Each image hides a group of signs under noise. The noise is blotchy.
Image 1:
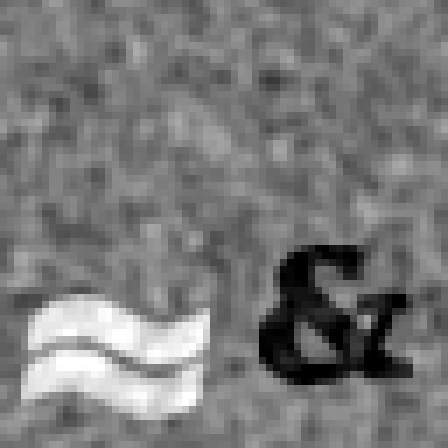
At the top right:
nothing
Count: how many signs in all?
2
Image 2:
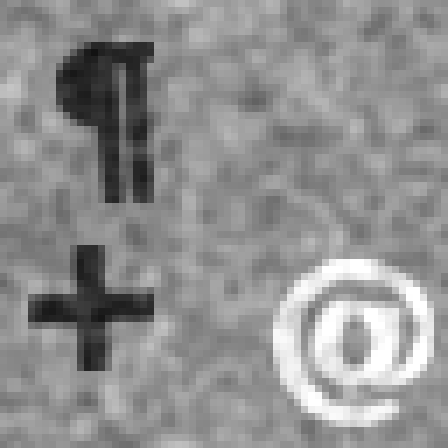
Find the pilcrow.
top left
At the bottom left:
plus sign
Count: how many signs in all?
3
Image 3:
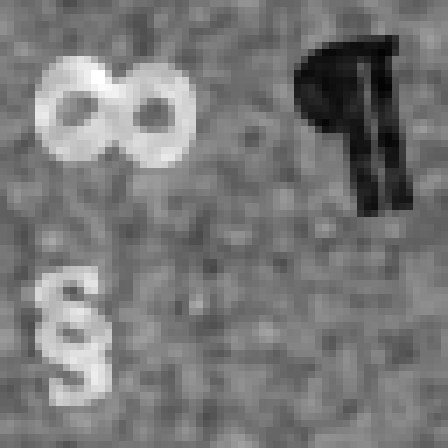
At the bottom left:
section sign
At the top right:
pilcrow
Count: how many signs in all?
3
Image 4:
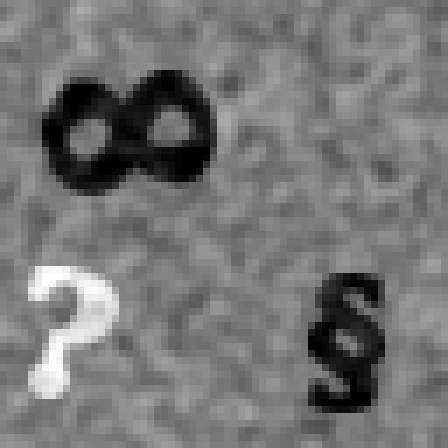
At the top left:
infinity sign
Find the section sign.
bottom right
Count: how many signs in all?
3
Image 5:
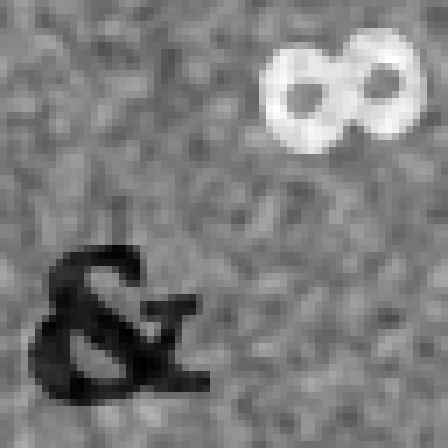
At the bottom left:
ampersand
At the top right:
infinity sign
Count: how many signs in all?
2
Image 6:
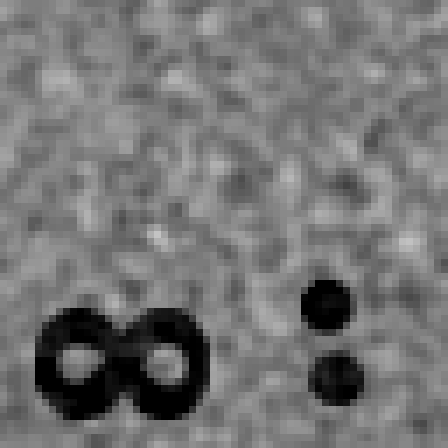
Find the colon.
bottom right
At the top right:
nothing
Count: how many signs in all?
2
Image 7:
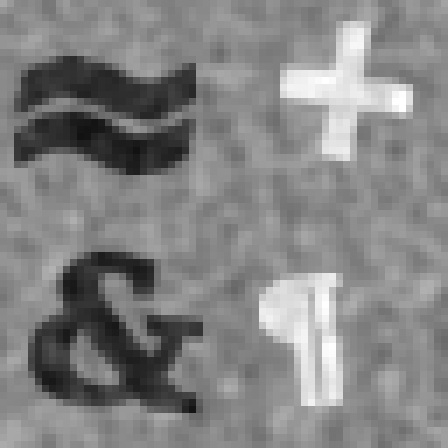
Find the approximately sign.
top left
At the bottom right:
pilcrow
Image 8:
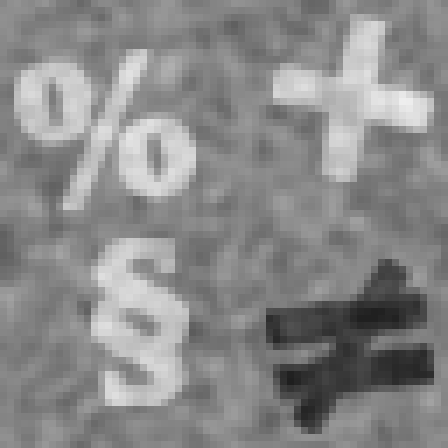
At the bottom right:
not-equal sign
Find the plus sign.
top right
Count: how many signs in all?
4
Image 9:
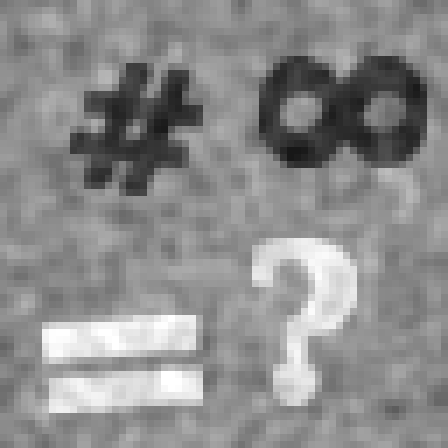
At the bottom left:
equals sign
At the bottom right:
question mark
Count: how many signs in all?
4
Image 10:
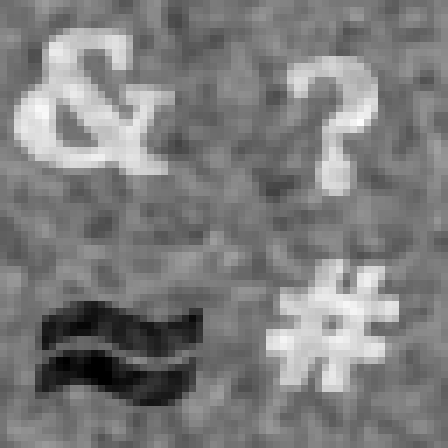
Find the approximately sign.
bottom left
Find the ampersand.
top left
